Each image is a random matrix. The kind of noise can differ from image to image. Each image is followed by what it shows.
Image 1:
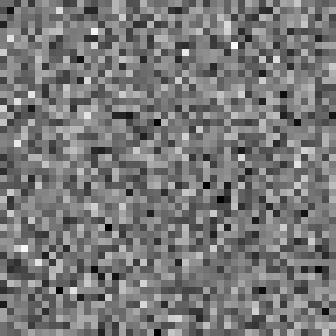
independent entries
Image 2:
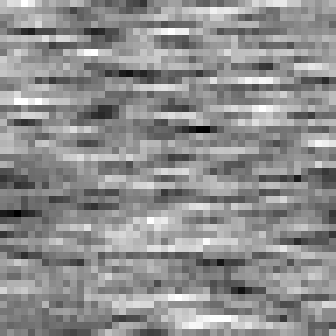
streaked along the rows
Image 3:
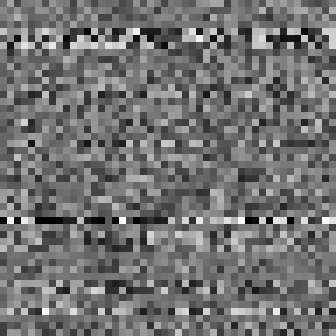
rows of uneven size
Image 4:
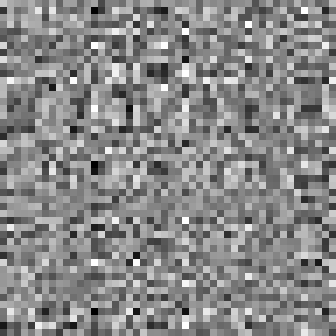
low rank plus noise
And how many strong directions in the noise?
three or four
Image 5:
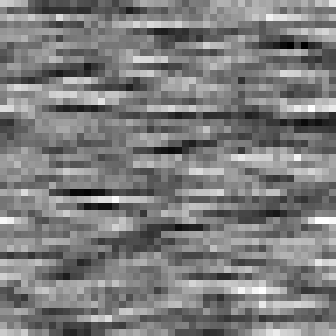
streaked along the rows
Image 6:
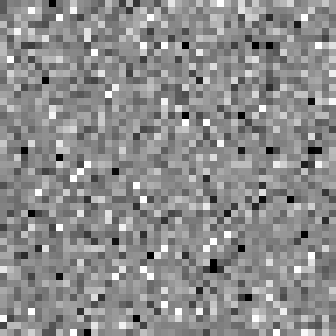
heavy tails
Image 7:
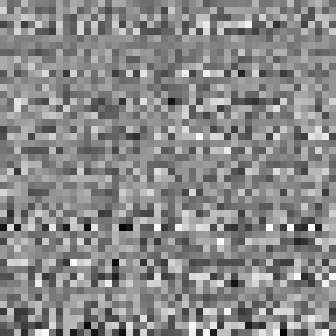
rows of uneven size
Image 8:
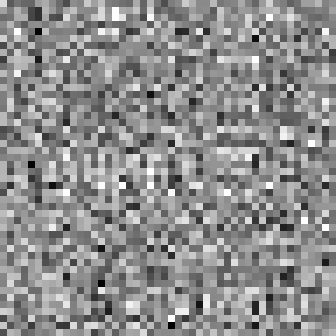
low rank plus noise
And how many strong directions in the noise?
three or four
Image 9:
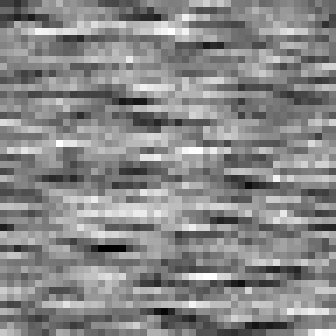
streaked along the rows
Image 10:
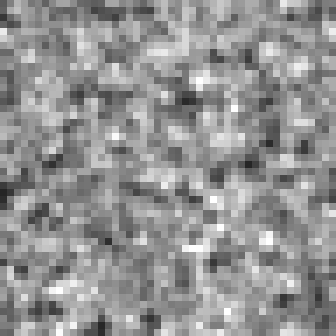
blotchy
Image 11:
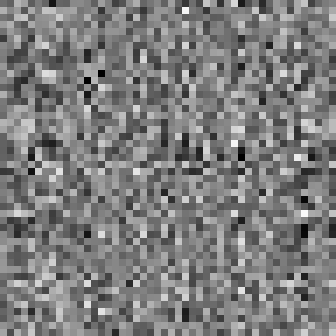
low rank plus noise
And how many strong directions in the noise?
three or four
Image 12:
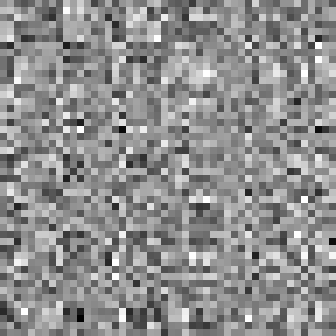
low rank plus noise
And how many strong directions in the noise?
two
